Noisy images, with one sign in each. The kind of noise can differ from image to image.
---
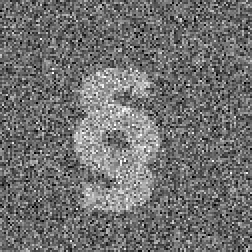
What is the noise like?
independent entries
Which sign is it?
section sign
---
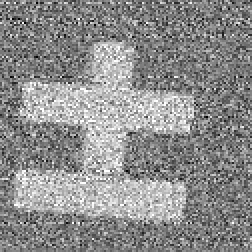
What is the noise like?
rows of uneven size
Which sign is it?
plus-minus sign
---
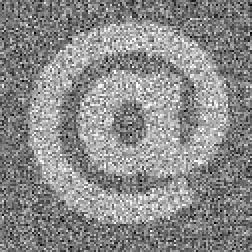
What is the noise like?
low rank plus noise
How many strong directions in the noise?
five to eight
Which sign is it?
at sign
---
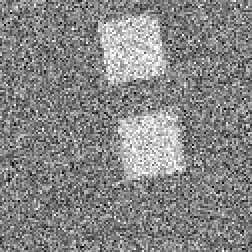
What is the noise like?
independent entries
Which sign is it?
colon
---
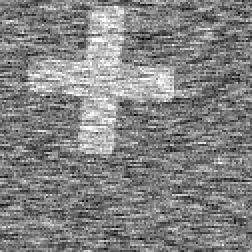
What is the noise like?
streaked along the rows
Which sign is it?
plus sign
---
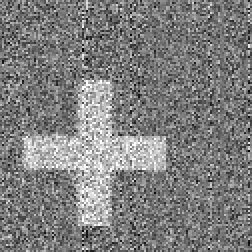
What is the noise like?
columns of uneven size
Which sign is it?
plus sign
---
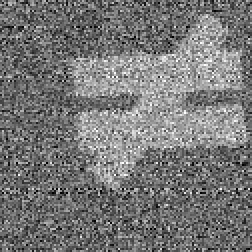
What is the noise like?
rows of uneven size
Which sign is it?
not-equal sign
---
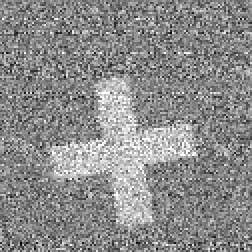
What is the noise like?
rows of uneven size
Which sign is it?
plus sign
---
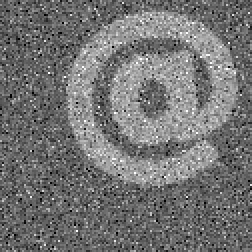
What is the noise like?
heavy tails
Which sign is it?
at sign
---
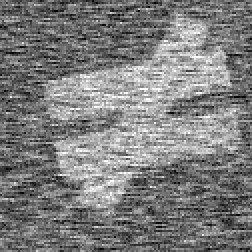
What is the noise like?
streaked along the rows
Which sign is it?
not-equal sign
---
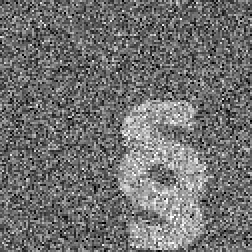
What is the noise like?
independent entries
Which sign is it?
section sign
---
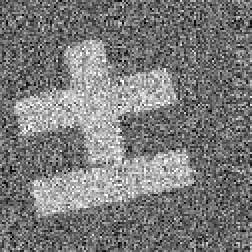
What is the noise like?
low rank plus noise
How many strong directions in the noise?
one
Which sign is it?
plus-minus sign
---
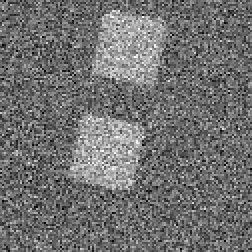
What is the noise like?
low rank plus noise
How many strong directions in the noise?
three or four
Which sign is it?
colon
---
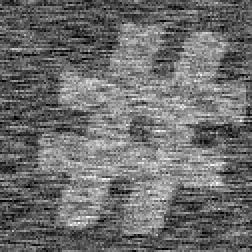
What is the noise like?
streaked along the rows
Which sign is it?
hash sign
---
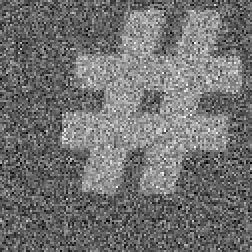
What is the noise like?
low rank plus noise
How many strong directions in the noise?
two
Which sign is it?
hash sign
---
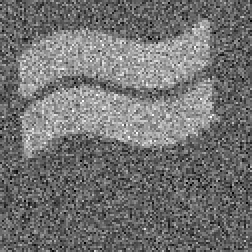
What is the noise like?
independent entries
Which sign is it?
approximately sign
